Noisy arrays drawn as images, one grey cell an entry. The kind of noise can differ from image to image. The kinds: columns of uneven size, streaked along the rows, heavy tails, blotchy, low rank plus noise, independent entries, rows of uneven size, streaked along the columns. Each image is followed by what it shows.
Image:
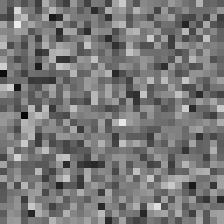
independent entries
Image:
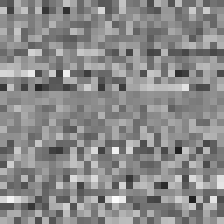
rows of uneven size
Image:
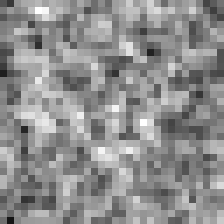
blotchy
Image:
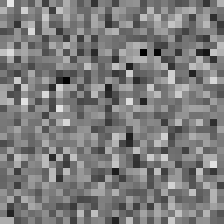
low rank plus noise
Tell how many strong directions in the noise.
three or four
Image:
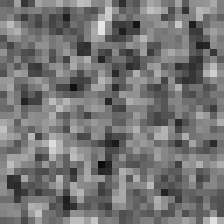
blotchy
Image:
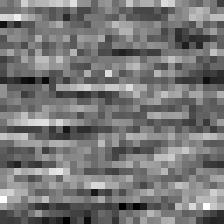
streaked along the rows
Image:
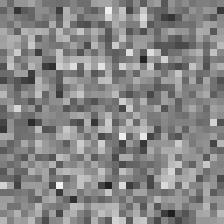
low rank plus noise
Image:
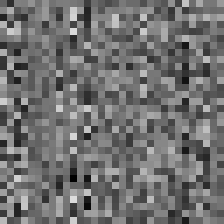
columns of uneven size
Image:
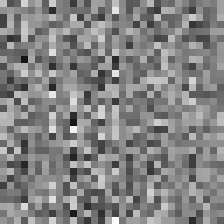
columns of uneven size
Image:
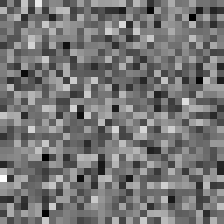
independent entries
